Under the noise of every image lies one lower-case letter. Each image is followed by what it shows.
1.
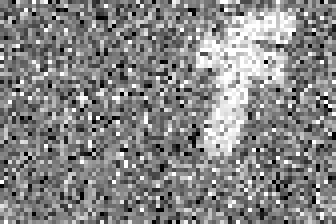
light f
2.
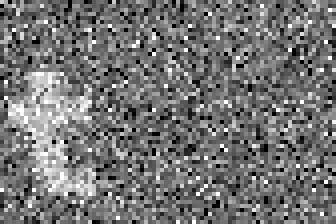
light t
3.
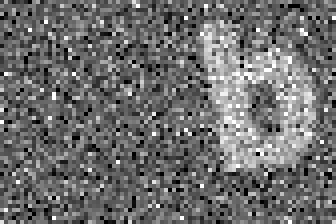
light b
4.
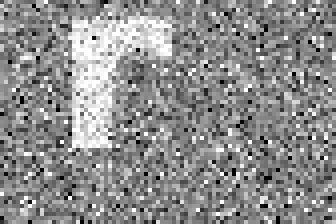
light r
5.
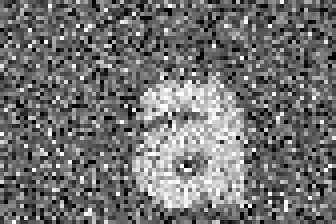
light a
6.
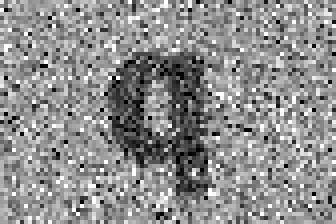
dark q
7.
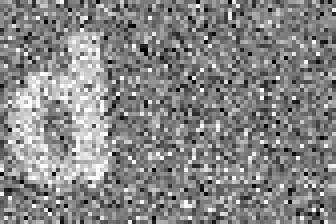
light d
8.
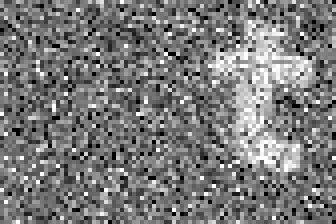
light t
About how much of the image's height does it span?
two thirds
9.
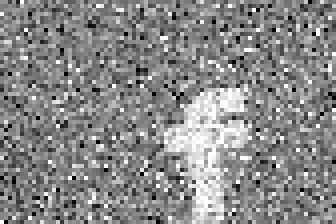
light f
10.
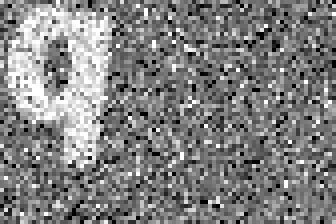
light q
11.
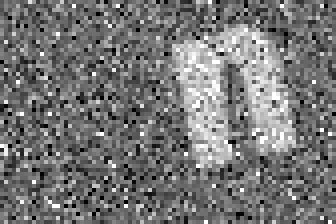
light n
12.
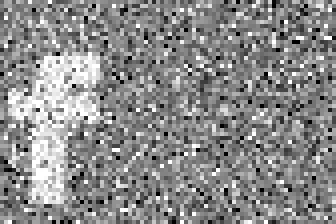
light f
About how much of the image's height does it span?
two thirds
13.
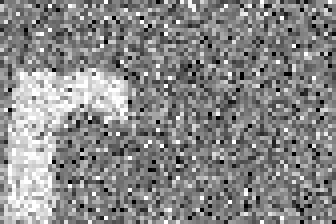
light r
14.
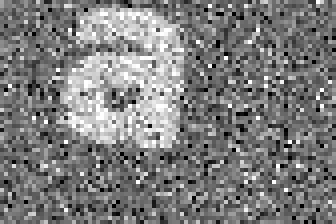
light a
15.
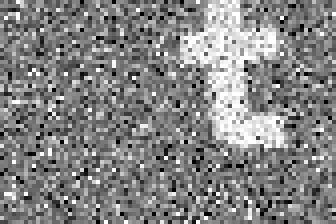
light t
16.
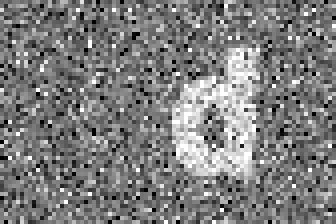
light d
